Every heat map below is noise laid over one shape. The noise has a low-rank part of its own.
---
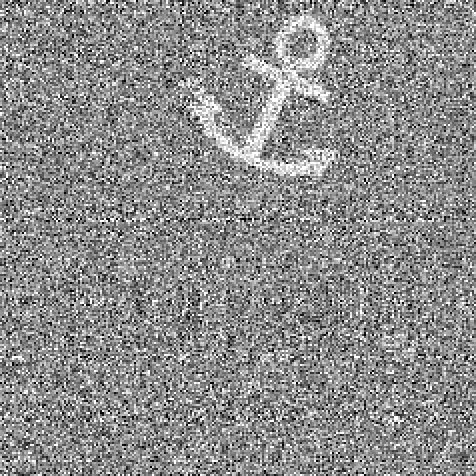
anchor
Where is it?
top middle
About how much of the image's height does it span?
a third
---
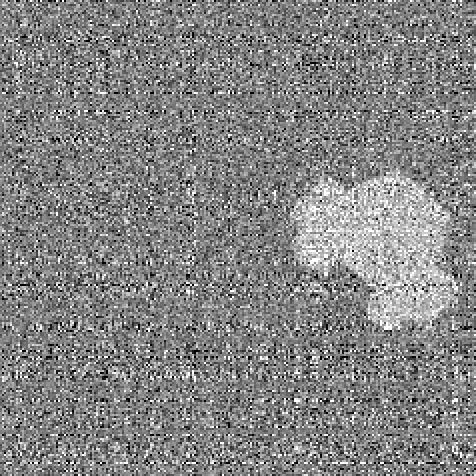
car
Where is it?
middle right
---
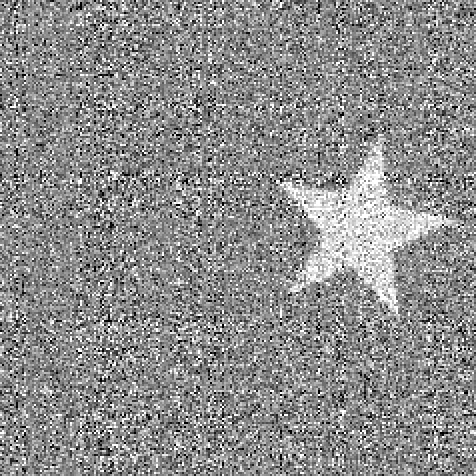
star
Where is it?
middle right
